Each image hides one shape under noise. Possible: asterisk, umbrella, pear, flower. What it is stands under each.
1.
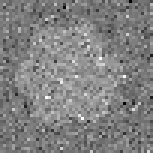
flower
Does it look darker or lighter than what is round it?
lighter
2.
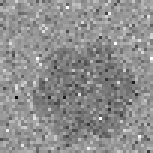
flower
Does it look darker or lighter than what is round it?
darker
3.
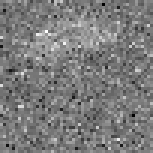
umbrella
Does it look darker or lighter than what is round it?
lighter
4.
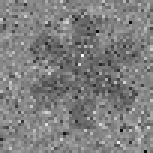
asterisk
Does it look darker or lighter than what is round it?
darker
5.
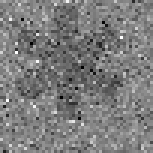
asterisk
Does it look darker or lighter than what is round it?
darker
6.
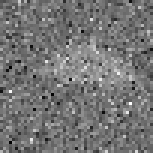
umbrella
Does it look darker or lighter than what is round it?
lighter
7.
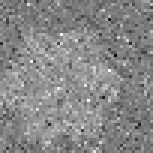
flower
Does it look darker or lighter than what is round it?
lighter
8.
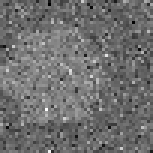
flower
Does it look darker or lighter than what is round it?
lighter
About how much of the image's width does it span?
two thirds
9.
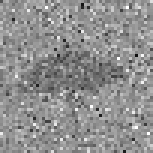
umbrella
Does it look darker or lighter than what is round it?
darker
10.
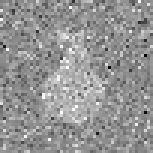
pear
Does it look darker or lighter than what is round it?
lighter
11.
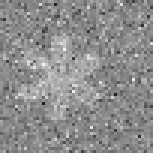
asterisk
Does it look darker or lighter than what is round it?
lighter
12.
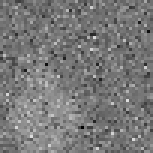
pear
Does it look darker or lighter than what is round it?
lighter
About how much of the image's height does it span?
two thirds
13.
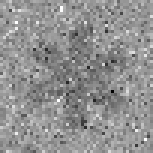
asterisk
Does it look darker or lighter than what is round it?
darker
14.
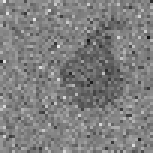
pear
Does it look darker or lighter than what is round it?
darker
